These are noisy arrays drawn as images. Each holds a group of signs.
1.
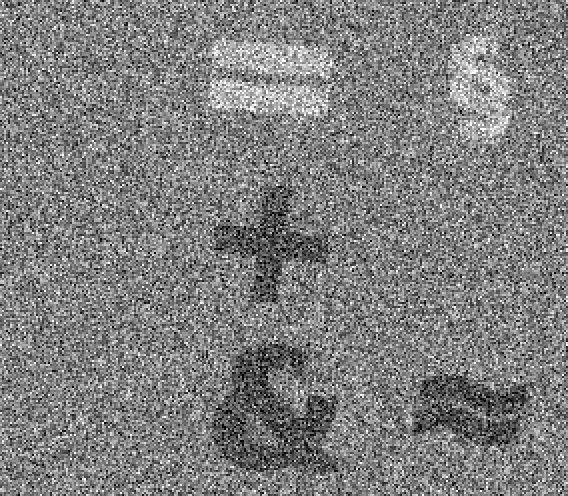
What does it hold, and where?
top middle: light equals sign; top right: light section sign; centre: dark plus sign; bottom middle: dark ampersand; bottom right: dark approximately sign
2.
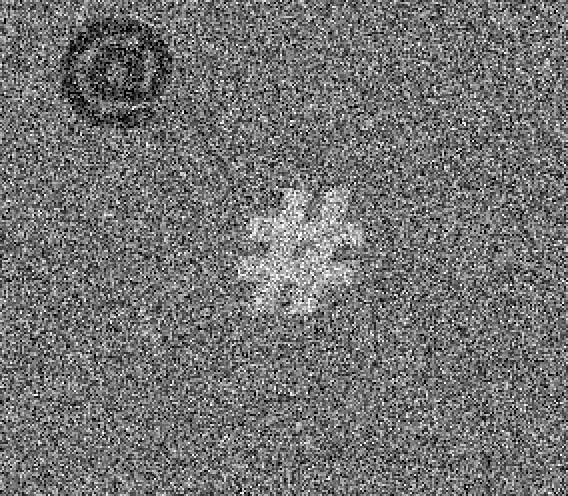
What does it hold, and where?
top left: dark at sign; centre: light hash sign
